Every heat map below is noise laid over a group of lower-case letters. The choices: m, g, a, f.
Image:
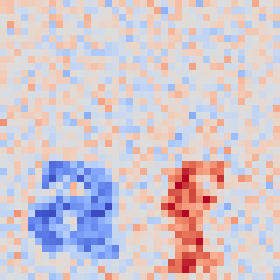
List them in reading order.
bottom left: blue a; bottom right: red f
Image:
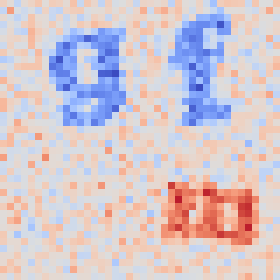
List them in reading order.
top left: blue g; top right: blue f; bottom right: red m
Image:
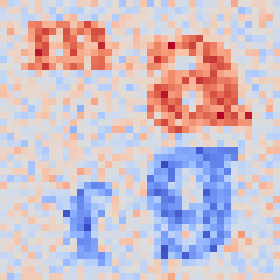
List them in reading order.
top left: red m; top right: red a; bottom left: blue f; bottom right: blue g
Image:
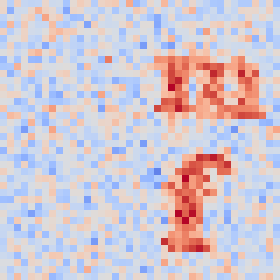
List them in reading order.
top right: red m; bottom right: red f
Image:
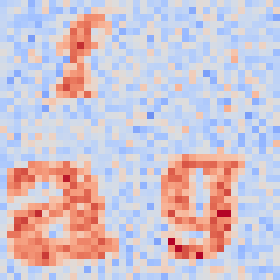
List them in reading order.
top left: red f; bottom left: red a; bottom right: red g
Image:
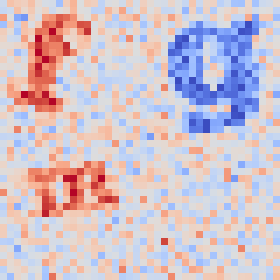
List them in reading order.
top left: red f; top right: blue g; bottom left: red m
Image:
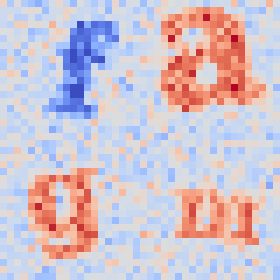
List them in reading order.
top left: blue f; top right: red a; bottom left: red g; bottom right: red m
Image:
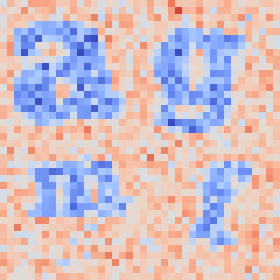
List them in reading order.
top left: blue a; top right: blue g; bottom left: blue m; bottom right: blue f
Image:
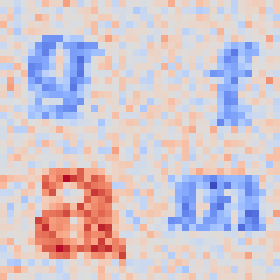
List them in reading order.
top left: blue g; top right: blue f; bottom left: red a; bottom right: blue m
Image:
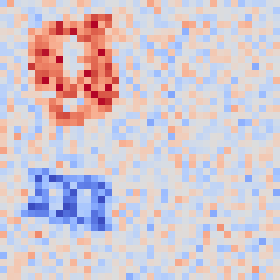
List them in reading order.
top left: red g; bottom left: blue m
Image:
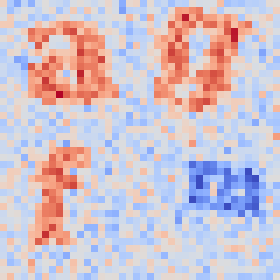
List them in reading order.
top left: red a; top right: red g; bottom left: red f; bottom right: blue m
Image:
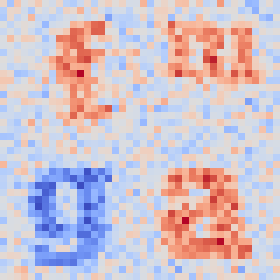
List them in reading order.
top left: red f; top right: red m; bottom left: blue g; bottom right: red a
